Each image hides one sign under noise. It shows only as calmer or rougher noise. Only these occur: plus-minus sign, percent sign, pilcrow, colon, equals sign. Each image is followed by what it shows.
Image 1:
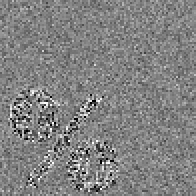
percent sign
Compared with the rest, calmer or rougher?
rougher
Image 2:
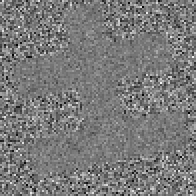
plus-minus sign
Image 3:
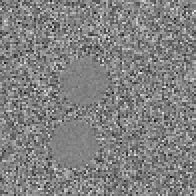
colon
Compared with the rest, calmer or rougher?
calmer
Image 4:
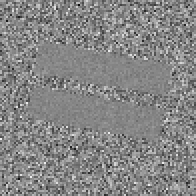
equals sign
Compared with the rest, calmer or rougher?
calmer
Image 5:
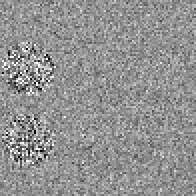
colon
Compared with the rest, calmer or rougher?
rougher
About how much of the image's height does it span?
two thirds
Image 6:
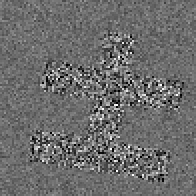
plus-minus sign
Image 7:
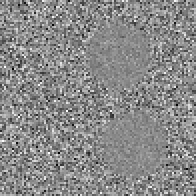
colon
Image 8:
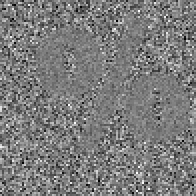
percent sign
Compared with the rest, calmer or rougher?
calmer
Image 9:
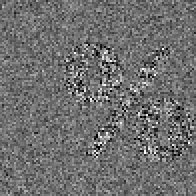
percent sign
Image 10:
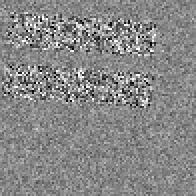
equals sign
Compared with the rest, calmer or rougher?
rougher
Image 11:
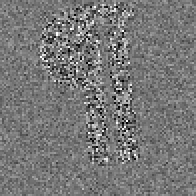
pilcrow
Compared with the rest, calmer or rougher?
rougher
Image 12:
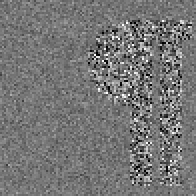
pilcrow
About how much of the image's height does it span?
nearly all
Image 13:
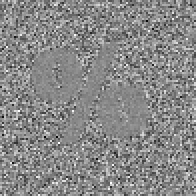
percent sign
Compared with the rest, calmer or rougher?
calmer
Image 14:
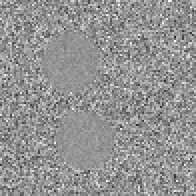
colon
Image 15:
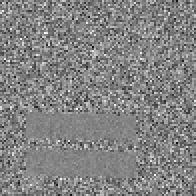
equals sign
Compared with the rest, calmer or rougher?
calmer
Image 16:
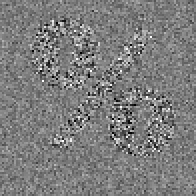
percent sign
